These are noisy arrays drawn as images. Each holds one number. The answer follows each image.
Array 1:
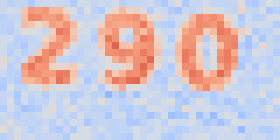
290
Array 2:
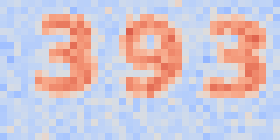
393
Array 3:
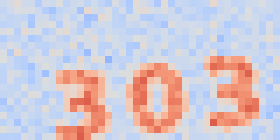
303
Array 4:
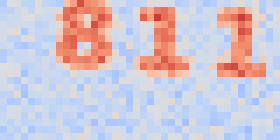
811
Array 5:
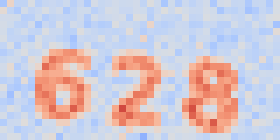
628
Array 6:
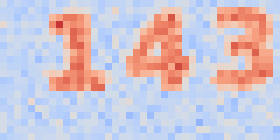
143
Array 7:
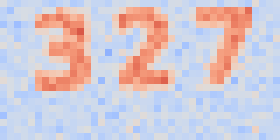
327
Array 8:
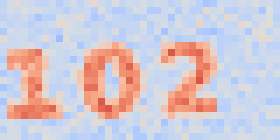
102
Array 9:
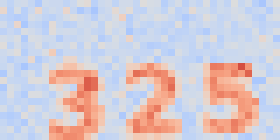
325
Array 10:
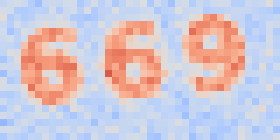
669
